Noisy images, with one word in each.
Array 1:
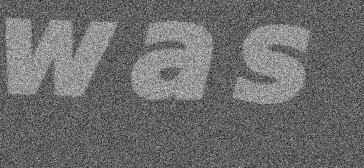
was
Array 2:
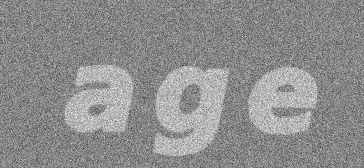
age
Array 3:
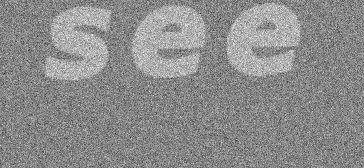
see
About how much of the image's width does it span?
two thirds
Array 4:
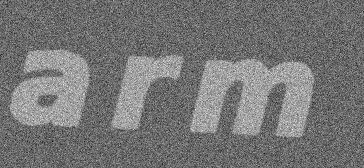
arm
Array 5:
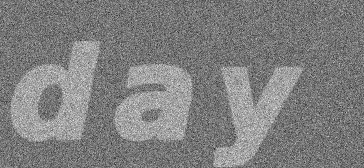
day
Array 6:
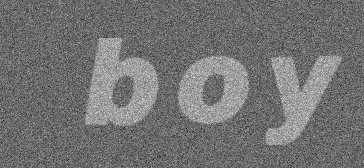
boy
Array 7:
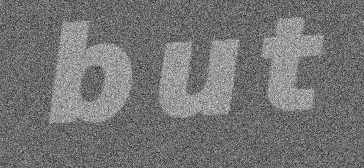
but
